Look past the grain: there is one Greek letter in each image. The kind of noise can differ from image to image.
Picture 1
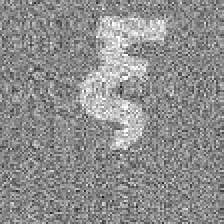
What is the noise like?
low rank plus noise
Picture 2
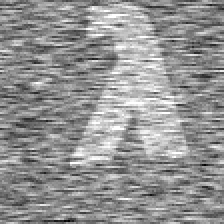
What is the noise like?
streaked along the rows
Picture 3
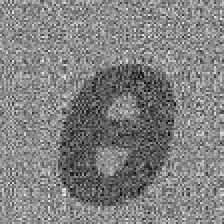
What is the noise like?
low rank plus noise
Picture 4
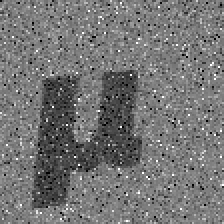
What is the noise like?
heavy tails
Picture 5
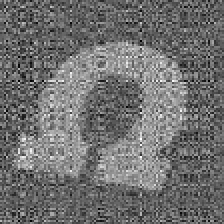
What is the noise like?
low rank plus noise
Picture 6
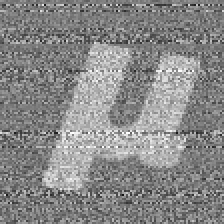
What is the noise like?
rows of uneven size
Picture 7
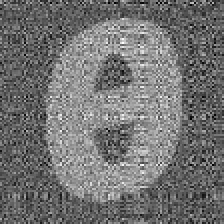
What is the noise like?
low rank plus noise
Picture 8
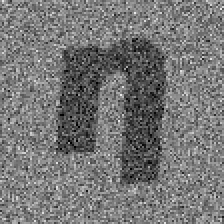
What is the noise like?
independent entries
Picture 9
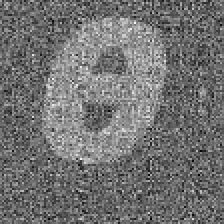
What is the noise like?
low rank plus noise
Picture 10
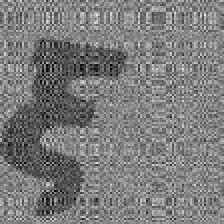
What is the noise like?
low rank plus noise
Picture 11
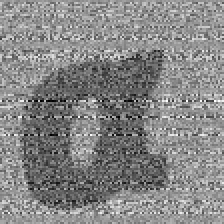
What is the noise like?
rows of uneven size
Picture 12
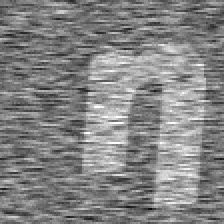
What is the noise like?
streaked along the rows
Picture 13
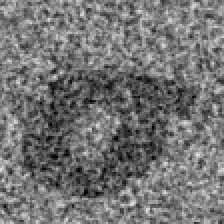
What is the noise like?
blotchy
